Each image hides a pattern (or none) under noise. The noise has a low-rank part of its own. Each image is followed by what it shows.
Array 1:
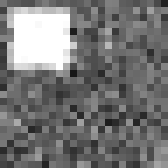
one block
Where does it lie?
top left
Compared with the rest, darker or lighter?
lighter
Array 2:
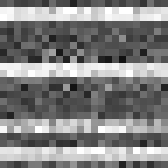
bands of rows
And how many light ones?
4
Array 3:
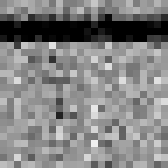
one band of rows
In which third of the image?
top
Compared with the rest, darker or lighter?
darker
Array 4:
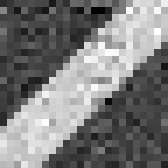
a diagonal band
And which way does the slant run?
bottom left to top right
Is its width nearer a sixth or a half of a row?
a half
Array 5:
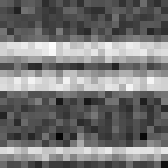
bands of rows
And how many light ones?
3
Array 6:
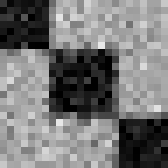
blocks along the diagonal
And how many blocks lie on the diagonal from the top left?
3
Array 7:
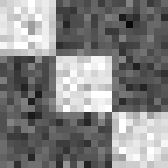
blocks along the diagonal
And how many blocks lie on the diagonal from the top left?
3
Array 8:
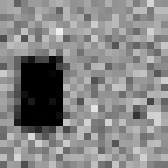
one block
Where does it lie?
middle left
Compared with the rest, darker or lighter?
darker
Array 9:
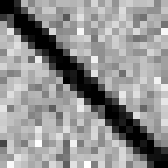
a diagonal band
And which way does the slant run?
top left to bottom right
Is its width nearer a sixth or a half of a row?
a sixth
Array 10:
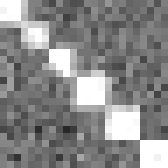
blocks along the diagonal
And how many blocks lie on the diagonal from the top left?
6
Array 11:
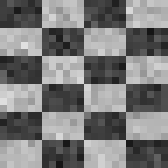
a checkerboard
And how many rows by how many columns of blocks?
6 by 4
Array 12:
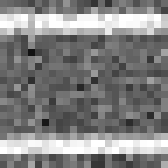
bands of rows
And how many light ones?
2
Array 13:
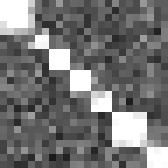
blocks along the diagonal
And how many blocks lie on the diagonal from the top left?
7
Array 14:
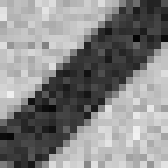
a diagonal band
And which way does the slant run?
bottom left to top right
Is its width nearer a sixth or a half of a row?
a half
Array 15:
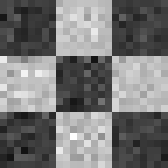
a checkerboard
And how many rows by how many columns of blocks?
3 by 3
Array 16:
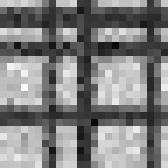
bands of rows crossing bands of columns
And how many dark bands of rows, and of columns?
3 and 3
